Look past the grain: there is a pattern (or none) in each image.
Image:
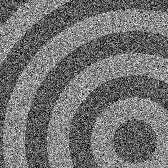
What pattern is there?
rings round one point
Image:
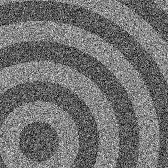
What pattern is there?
rings round one point
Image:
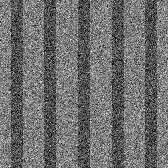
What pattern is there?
vertical stripes
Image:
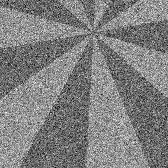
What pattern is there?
spokes from one point
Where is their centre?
top middle
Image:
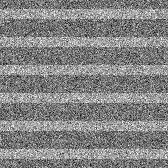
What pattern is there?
horizontal stripes
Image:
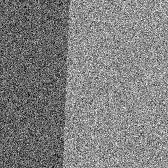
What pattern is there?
a sharp edge
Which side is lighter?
right
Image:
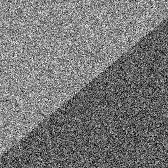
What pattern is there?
a sharp edge
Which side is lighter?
top left
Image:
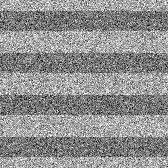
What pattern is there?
horizontal stripes
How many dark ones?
4
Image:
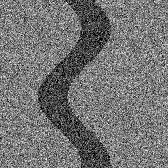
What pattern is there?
a wavy band
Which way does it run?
top to bottom
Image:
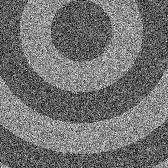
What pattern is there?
rings round one point
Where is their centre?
top middle
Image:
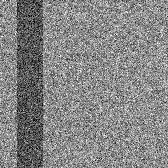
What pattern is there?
one vertical stripe
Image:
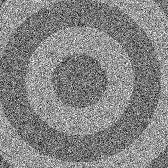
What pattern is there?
rings round one point
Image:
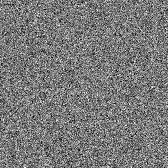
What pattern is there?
only noise
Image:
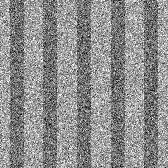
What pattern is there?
vertical stripes
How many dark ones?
5
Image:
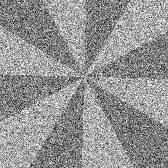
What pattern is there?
spokes from one point
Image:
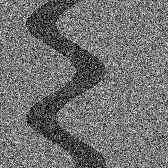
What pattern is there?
a wavy band
